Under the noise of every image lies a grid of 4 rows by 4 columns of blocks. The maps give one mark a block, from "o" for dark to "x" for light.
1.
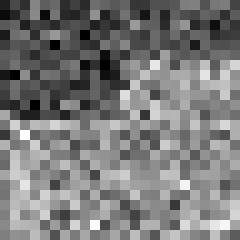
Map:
oooo
ooxx
xxxx
xxxx
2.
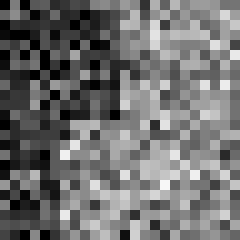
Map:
ooxx
ooxx
oxxx
oxxx
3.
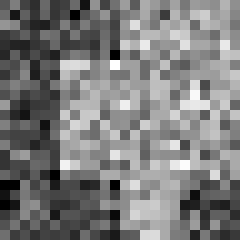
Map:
ooxx
oxxx
oxxx
ooxo
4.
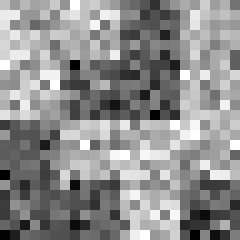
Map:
xxox
xoox
oxxx
ooxo
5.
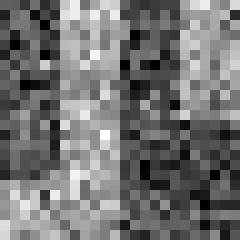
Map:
oxox
oxox
oxoo
xxoo
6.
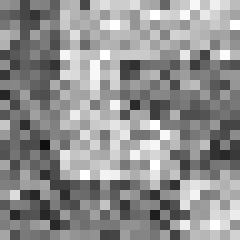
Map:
oxxx
oxoo
oxxo
ooox
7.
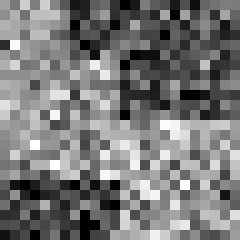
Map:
xooo
xxoo
xxxx
ooxx
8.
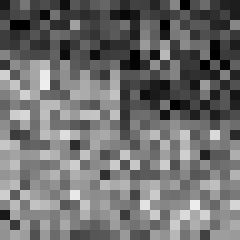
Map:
oooo
xxoo
xxxx
xxxx
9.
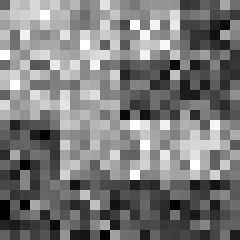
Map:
xxxo
xxoo
oxxx
oooo
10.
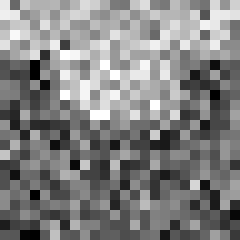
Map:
xxxx
oxxo
oooo
oooo
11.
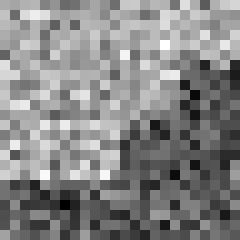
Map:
xxxx
xxxo
xxoo
oooo
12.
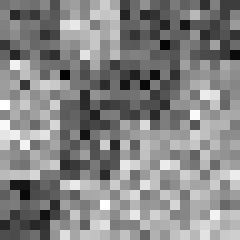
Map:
oxoo
xoox
xoxx
oxxx
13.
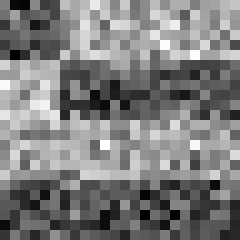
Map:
oxxx
xooo
xxxx
oooo
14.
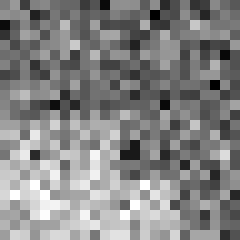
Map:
oooo
oooo
xxoo
xxxo
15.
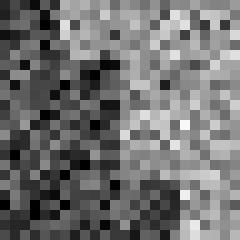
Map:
oxxx
ooxx
ooxx
ooox
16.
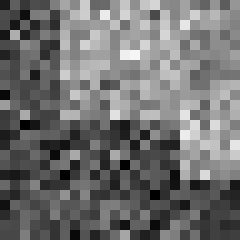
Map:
oxxx
oxxx
ooox
oooo
